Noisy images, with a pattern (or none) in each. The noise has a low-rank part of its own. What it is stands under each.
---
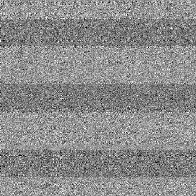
horizontal stripes
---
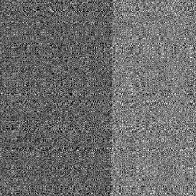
a sharp edge
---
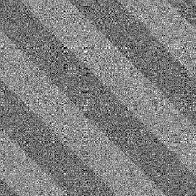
diagonal stripes
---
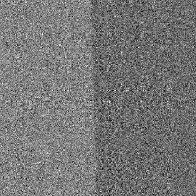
a sharp edge
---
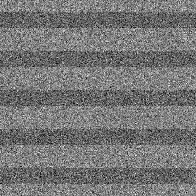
horizontal stripes
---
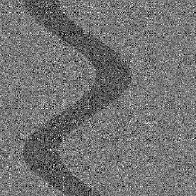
a wavy band
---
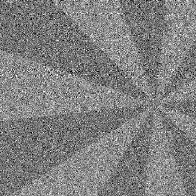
spokes from one point
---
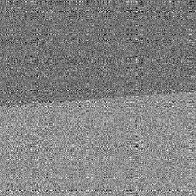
a sharp edge
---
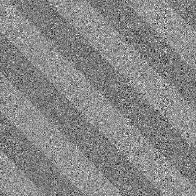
diagonal stripes
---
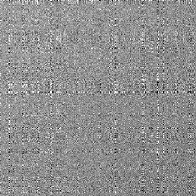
a smooth slope
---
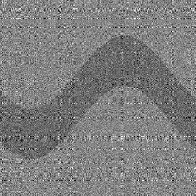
a wavy band
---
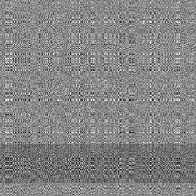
one horizontal stripe
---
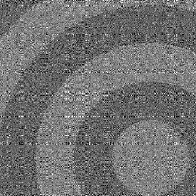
rings round one point
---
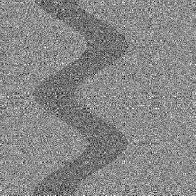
a wavy band
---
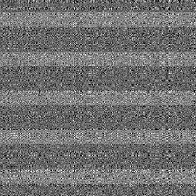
horizontal stripes
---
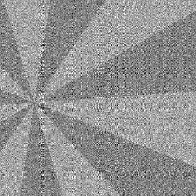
spokes from one point
